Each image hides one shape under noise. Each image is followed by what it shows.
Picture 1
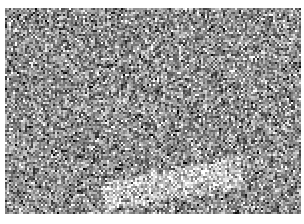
bar
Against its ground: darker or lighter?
lighter
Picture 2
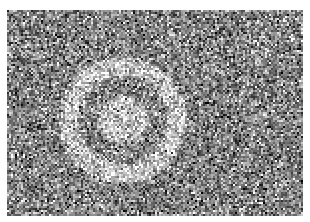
bullseye
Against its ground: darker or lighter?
lighter
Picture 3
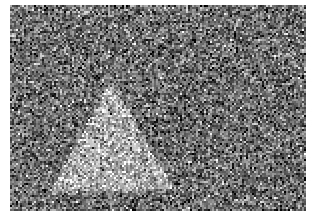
triangle
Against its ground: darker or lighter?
lighter
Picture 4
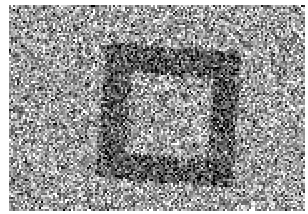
square frame
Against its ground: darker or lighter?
darker
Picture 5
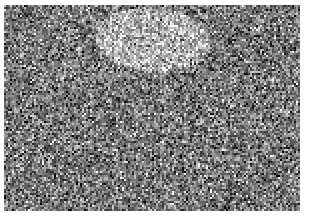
ellipse
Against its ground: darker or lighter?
lighter
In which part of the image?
top middle
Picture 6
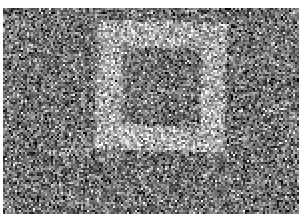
square frame
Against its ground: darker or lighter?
lighter
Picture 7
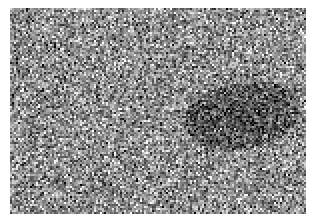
ellipse
